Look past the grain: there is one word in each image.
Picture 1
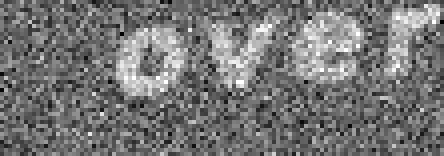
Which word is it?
over
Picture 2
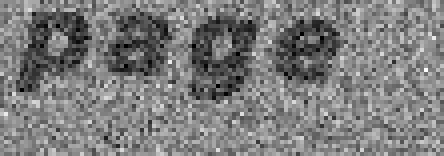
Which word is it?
page
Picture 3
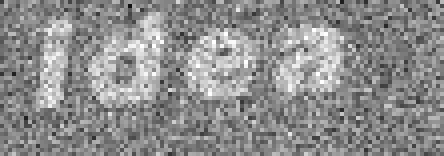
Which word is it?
idea
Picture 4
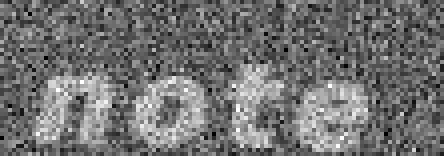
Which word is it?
note
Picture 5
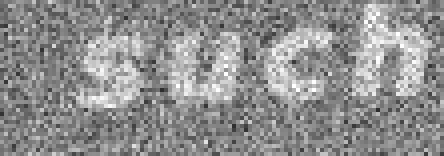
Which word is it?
such
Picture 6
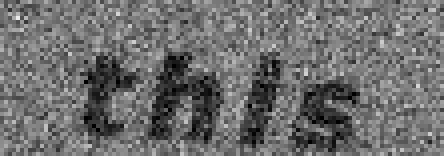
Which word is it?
this
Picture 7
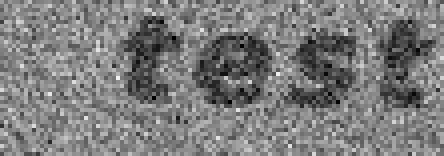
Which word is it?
test
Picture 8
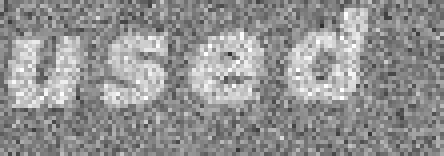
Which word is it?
used
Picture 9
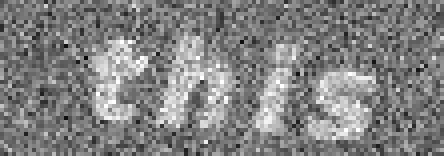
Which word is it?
this
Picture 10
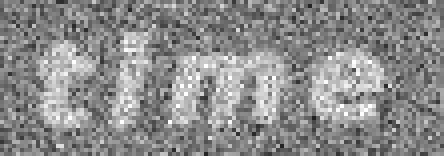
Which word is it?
time
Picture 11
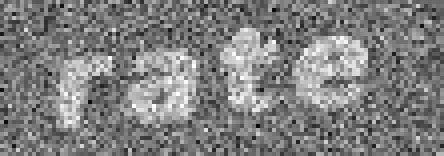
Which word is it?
rate
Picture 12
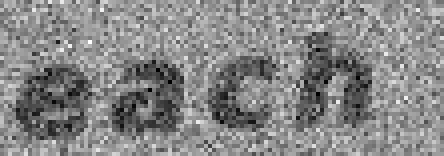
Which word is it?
each
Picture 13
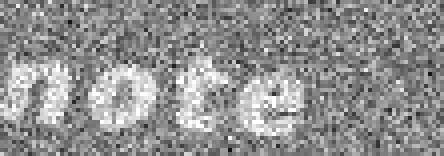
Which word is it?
note
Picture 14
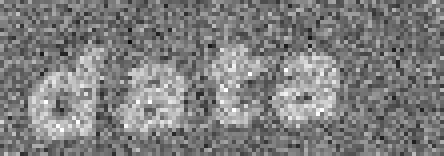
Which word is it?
data
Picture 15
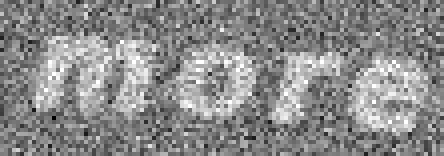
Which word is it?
more
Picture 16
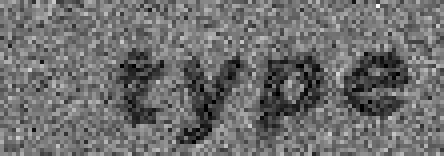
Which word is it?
type
